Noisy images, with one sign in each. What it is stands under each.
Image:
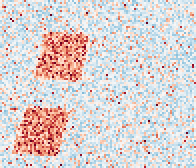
colon
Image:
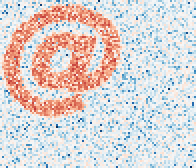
at sign
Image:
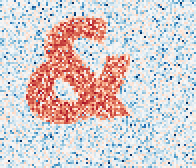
ampersand
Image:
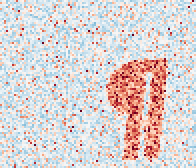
pilcrow
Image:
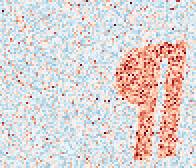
pilcrow
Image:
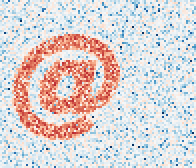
at sign
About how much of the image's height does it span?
two thirds
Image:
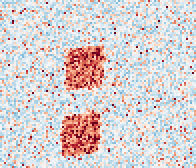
colon
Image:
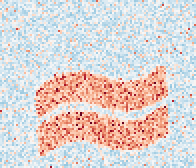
approximately sign
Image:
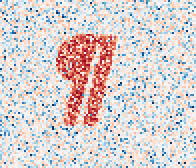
pilcrow
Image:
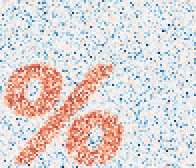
percent sign
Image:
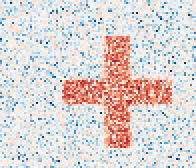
plus sign
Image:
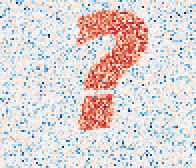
question mark
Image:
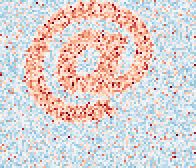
at sign
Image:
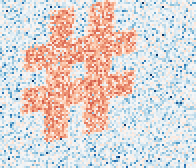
hash sign
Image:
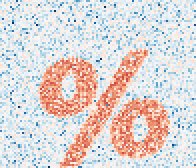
percent sign
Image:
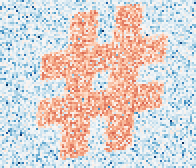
hash sign
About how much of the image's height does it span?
nearly all
